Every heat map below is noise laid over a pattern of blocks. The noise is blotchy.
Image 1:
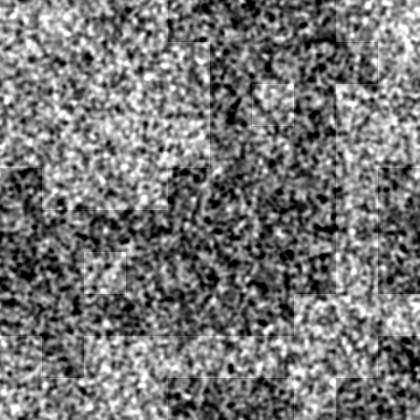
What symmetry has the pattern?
mirrored about the diagonal from the top left
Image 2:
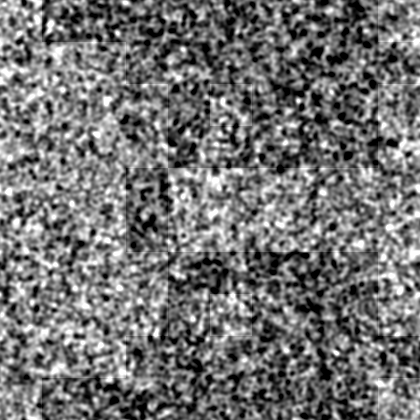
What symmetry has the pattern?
top and bottom mirror each other
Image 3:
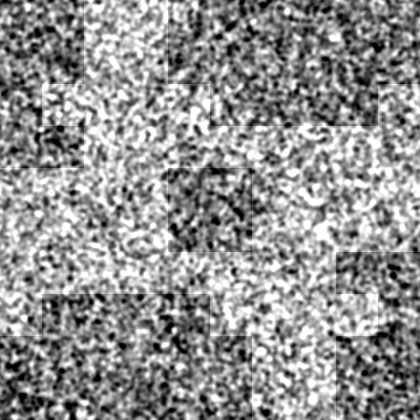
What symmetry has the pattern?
the same after a half turn
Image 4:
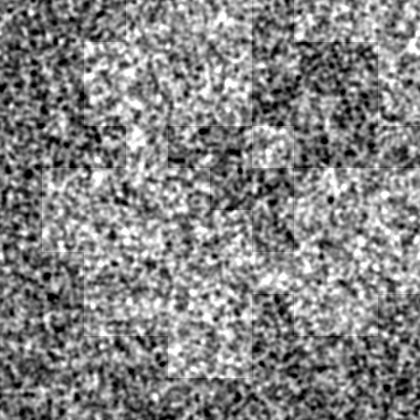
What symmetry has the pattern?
mirrored about the diagonal from the bottom left
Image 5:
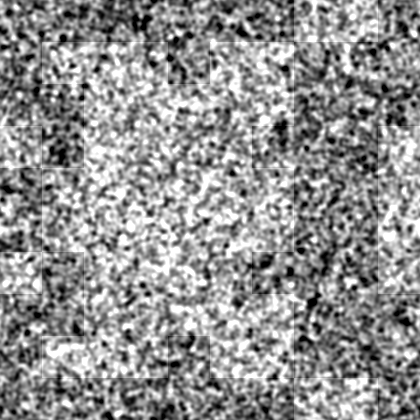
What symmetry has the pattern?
top and bottom mirror each other
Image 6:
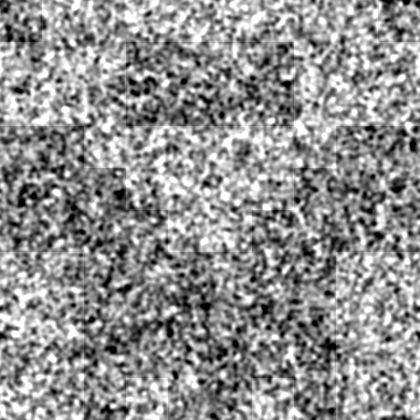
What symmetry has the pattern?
left and right mirror each other
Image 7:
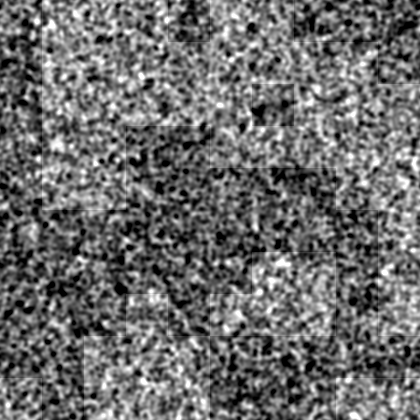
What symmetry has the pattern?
no symmetry
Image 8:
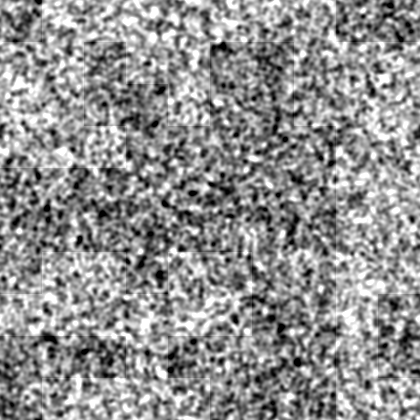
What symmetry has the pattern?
no symmetry
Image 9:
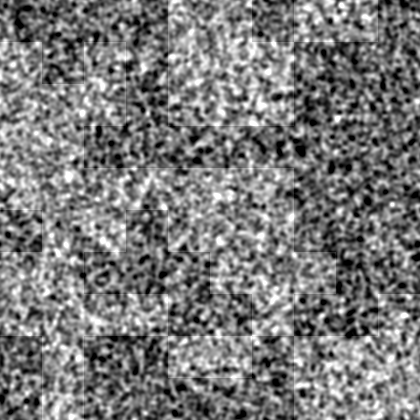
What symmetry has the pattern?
no symmetry
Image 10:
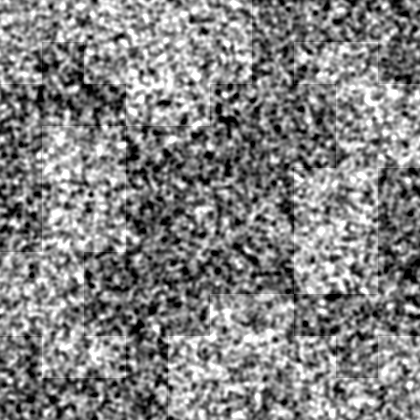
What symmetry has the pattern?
the same after a half turn
